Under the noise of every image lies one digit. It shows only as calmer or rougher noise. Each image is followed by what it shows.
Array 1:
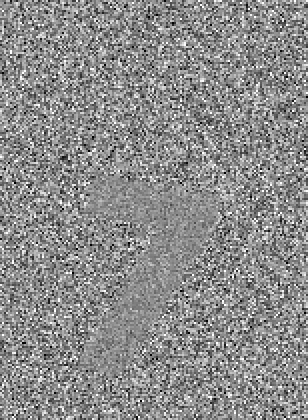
calm 7
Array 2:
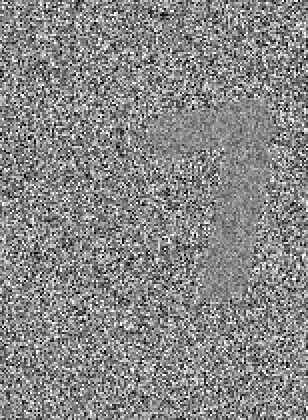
calm 7
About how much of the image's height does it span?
half
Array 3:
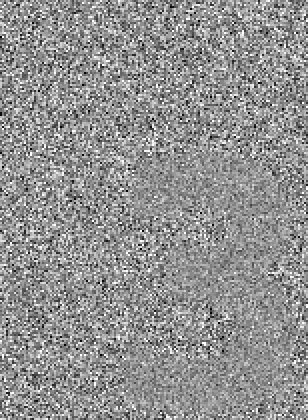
calm 3
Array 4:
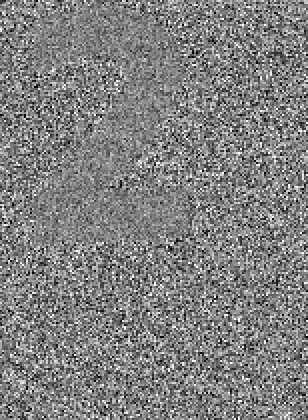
calm 2
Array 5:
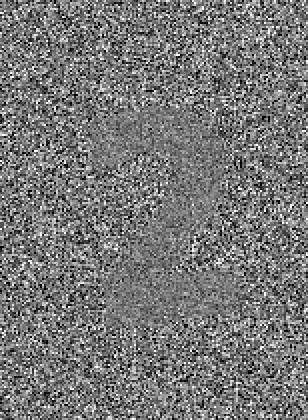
calm 2
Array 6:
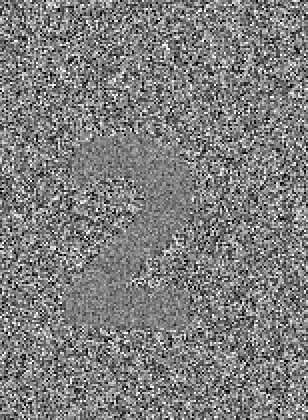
calm 2
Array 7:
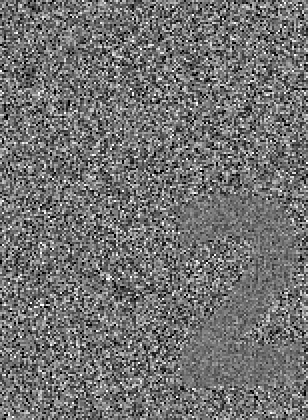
calm 2
